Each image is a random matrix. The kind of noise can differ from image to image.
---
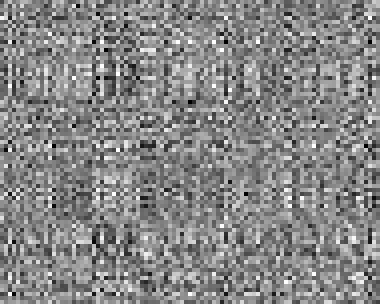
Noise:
low rank plus noise
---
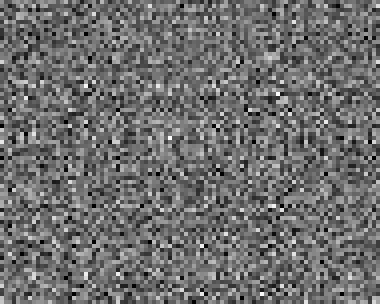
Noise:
low rank plus noise
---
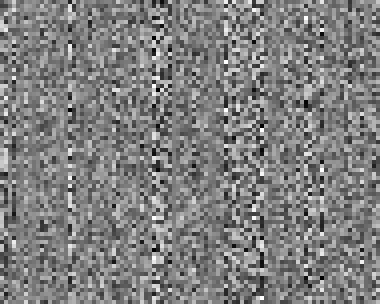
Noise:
columns of uneven size
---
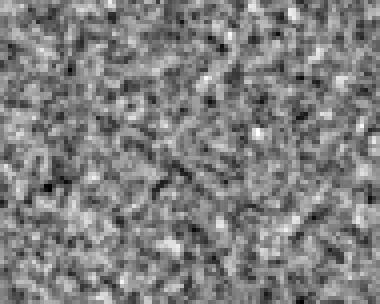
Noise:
blotchy
